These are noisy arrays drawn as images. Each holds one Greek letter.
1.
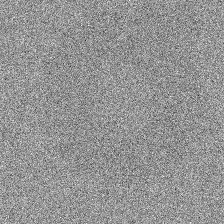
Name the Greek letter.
sigma
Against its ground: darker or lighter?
darker
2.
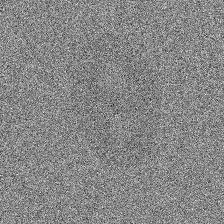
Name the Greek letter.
theta
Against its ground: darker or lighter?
darker
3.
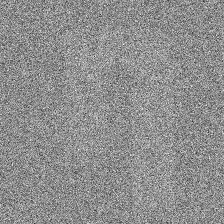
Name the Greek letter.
eta
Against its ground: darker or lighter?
lighter
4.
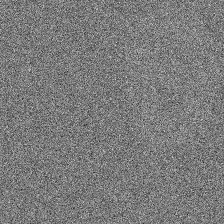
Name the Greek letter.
theta
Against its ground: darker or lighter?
lighter
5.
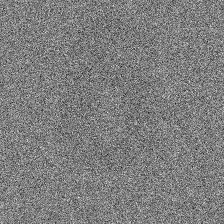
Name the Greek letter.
delta
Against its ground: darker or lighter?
darker
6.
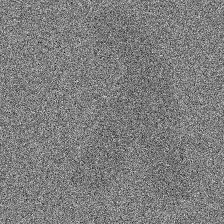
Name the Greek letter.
lambda
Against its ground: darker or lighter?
darker
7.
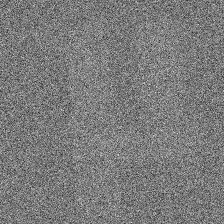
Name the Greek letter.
mu
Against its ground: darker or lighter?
lighter
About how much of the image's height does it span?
nearly all
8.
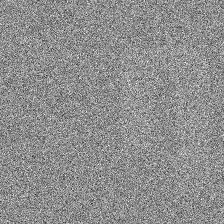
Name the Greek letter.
eta
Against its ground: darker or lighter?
lighter
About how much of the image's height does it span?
two thirds
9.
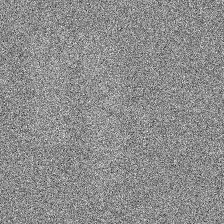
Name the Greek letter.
eta
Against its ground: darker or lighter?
lighter
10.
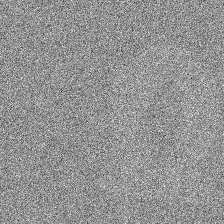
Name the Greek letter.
omega
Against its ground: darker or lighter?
lighter
